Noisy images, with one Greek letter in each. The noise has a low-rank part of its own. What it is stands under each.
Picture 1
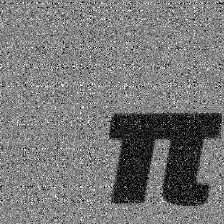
pi
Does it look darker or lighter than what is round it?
darker
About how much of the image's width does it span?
half
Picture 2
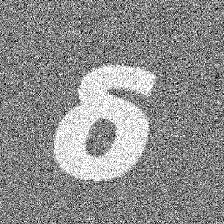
delta
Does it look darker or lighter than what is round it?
lighter
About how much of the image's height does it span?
half
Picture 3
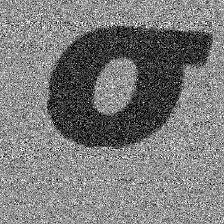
sigma
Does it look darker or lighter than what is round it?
darker
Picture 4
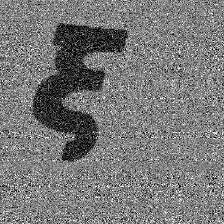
xi
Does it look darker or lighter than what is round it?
darker
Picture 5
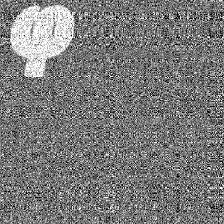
phi
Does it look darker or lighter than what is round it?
lighter
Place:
top left
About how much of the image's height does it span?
a third
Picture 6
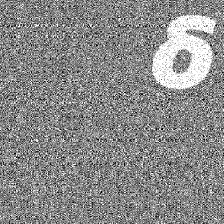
delta
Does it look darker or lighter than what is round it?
lighter
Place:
top right
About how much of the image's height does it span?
a third
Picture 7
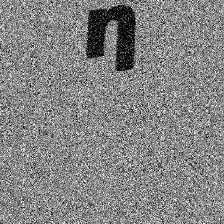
eta
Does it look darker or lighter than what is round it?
darker
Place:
top middle
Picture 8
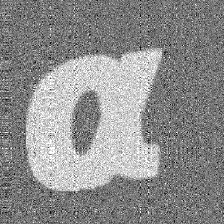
alpha
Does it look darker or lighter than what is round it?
lighter
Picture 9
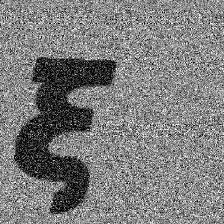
xi
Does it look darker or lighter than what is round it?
darker
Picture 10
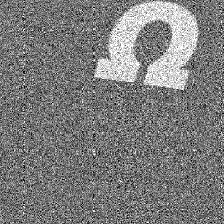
omega
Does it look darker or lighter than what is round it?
lighter
